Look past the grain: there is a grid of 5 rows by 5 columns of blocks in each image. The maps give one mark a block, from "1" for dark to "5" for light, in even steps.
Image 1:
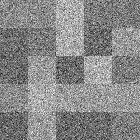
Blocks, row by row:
3 3 5 2 2
1 2 5 1 4
1 4 1 5 2
3 5 4 4 4
1 4 1 1 2
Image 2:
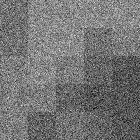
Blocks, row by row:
3 5 5 5 5
3 5 5 3 4
4 5 4 2 1
4 4 2 1 1
4 2 3 2 1
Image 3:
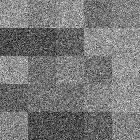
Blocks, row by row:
5 4 5 3 4
1 1 2 5 5
5 3 4 3 5
2 3 3 4 5
4 1 1 2 4
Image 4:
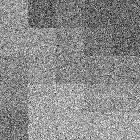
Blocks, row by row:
4 1 2 1 1
4 4 3 2 1
3 4 3 3 3
3 5 5 4 4
2 5 5 5 5
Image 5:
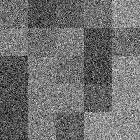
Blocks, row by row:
3 1 2 3 5
4 3 4 1 3
1 4 3 1 5
1 4 4 2 5
1 4 2 5 5
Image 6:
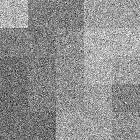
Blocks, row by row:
5 2 2 4 4
2 2 3 5 5
1 2 3 5 4
1 2 3 4 2
1 1 4 4 3
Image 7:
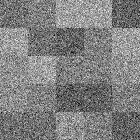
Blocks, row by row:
2 3 5 5 1
5 2 1 3 5
4 5 3 3 4
4 3 1 1 3
2 2 4 3 1
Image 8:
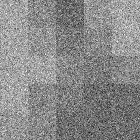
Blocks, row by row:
5 3 1 4 5
5 4 2 3 5
5 5 3 2 3
5 3 2 1 1
4 3 1 1 1
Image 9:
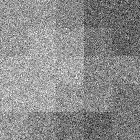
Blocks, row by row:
4 4 3 1 1
4 5 4 2 1
5 5 5 3 3
5 5 4 3 2
4 3 2 1 2
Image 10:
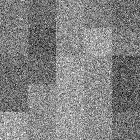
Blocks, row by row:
3 2 4 3 2
3 1 4 5 3
2 2 5 4 1
2 4 5 4 1
5 4 5 4 2
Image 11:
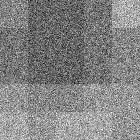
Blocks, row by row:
3 1 1 2 5
2 1 1 2 3
2 1 1 2 3
4 3 3 4 4
5 4 5 5 4
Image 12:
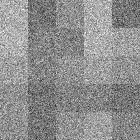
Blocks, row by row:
5 1 3 5 1
5 2 2 5 4
4 2 3 4 3
3 1 2 2 1
3 1 3 4 2
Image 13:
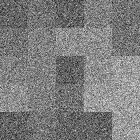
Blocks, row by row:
1 2 1 3 2
2 3 4 4 2
3 3 1 4 5
4 3 2 5 5
1 2 1 1 5
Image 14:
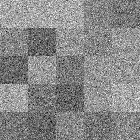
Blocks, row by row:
5 5 5 3 2
3 1 4 3 4
1 4 2 4 4
5 2 1 4 5
2 1 3 2 3
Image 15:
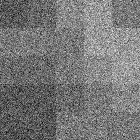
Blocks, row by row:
1 2 4 5 3
3 3 3 5 5
2 2 3 4 5
1 1 2 3 4
1 1 3 3 3
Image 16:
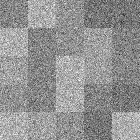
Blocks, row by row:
2 5 3 1 1
5 2 3 4 2
4 2 5 4 2
3 2 5 2 1
5 4 3 1 5
